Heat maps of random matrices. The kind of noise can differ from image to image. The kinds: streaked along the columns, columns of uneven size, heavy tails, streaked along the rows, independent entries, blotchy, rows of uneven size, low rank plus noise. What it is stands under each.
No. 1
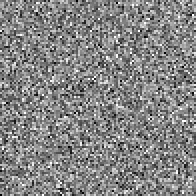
independent entries
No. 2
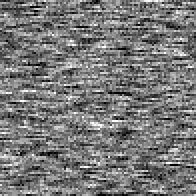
streaked along the rows
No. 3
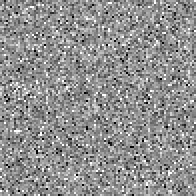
heavy tails
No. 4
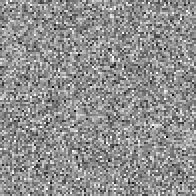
independent entries
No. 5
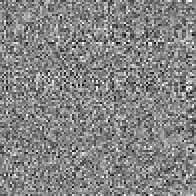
low rank plus noise
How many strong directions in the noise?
three or four
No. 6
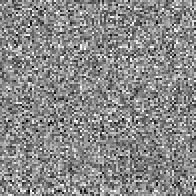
low rank plus noise
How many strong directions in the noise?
two
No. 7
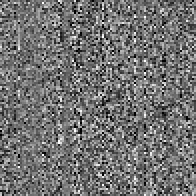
columns of uneven size
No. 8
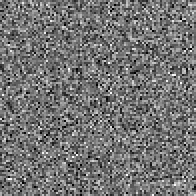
low rank plus noise
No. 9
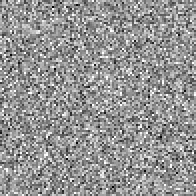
independent entries
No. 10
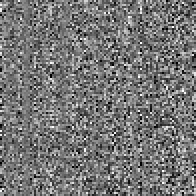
columns of uneven size
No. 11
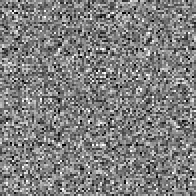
low rank plus noise
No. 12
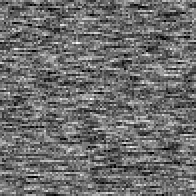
streaked along the rows
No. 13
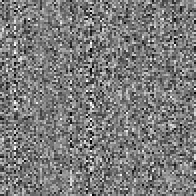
columns of uneven size
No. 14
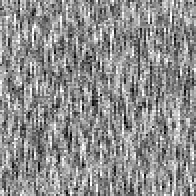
streaked along the columns
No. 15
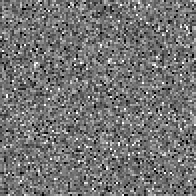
heavy tails
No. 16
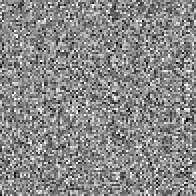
low rank plus noise
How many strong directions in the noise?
three or four
